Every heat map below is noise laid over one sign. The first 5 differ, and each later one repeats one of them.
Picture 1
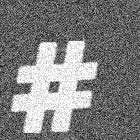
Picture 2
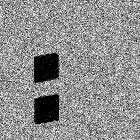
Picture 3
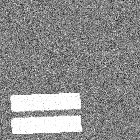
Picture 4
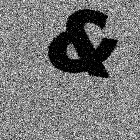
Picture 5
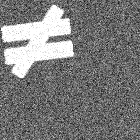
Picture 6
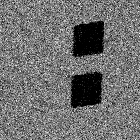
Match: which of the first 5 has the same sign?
2
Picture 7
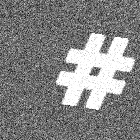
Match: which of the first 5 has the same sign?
1
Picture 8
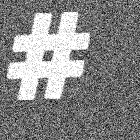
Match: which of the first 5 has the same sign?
1
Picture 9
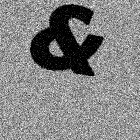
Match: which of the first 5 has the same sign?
4
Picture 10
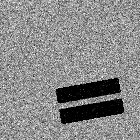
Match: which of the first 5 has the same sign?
3
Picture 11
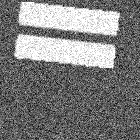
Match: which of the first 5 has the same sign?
3
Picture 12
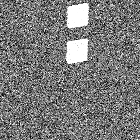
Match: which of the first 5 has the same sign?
2
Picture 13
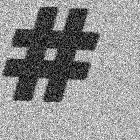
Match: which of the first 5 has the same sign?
1
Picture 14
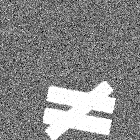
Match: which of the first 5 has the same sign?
5
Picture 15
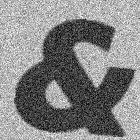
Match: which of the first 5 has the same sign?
4
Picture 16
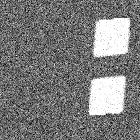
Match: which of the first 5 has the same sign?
2
